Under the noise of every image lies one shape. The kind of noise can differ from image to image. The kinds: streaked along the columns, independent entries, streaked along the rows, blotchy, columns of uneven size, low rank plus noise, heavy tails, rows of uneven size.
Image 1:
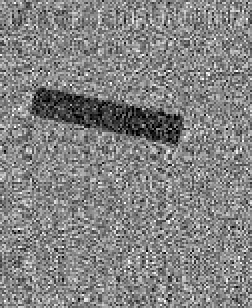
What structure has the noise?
low rank plus noise
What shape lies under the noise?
bar
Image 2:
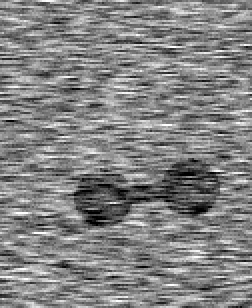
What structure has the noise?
streaked along the rows
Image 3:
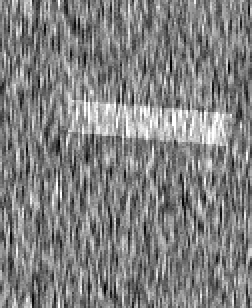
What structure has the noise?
streaked along the columns
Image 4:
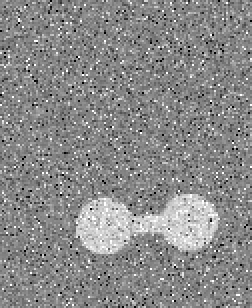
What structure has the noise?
heavy tails
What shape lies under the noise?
dumbbell
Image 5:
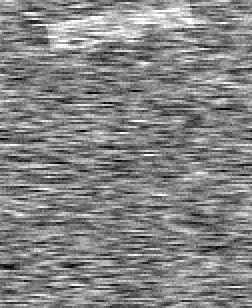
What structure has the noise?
streaked along the rows
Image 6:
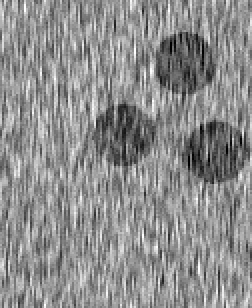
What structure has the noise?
streaked along the columns
